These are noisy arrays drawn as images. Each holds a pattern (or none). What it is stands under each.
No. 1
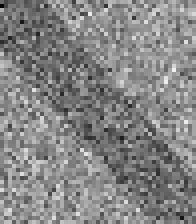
a diagonal band
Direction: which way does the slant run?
top left to bottom right
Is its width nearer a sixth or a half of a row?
a half
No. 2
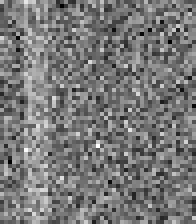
one band of columns
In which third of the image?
left
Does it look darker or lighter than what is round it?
lighter
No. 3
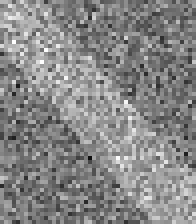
a diagonal band
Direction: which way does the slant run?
top left to bottom right
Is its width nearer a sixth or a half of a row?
a half
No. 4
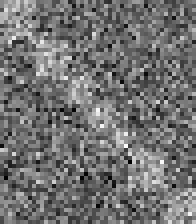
blocks along the diagonal
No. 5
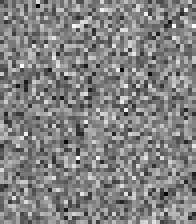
only noise
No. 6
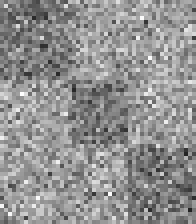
blocks along the diagonal
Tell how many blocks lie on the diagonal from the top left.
3
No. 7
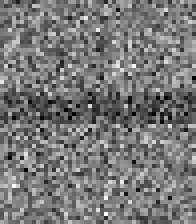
one band of rows
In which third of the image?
middle
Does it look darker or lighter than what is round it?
darker
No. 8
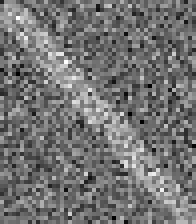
a diagonal band
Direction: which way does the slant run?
top left to bottom right
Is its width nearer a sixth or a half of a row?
a sixth
